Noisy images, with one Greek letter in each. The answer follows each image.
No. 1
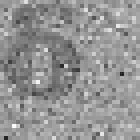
delta
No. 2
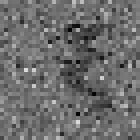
xi
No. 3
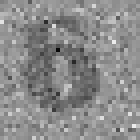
delta
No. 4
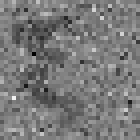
xi
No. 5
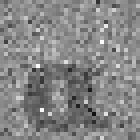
alpha
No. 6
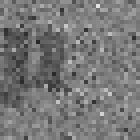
mu
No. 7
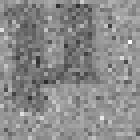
mu
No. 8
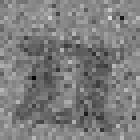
pi
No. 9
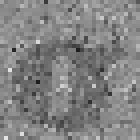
sigma
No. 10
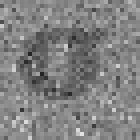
sigma
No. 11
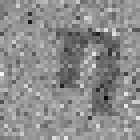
eta
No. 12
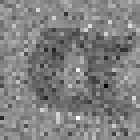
alpha
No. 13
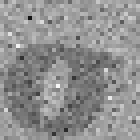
sigma
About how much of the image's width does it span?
nearly all
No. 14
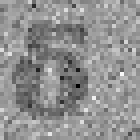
delta
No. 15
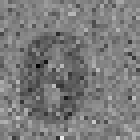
theta
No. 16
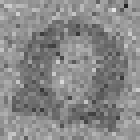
omega
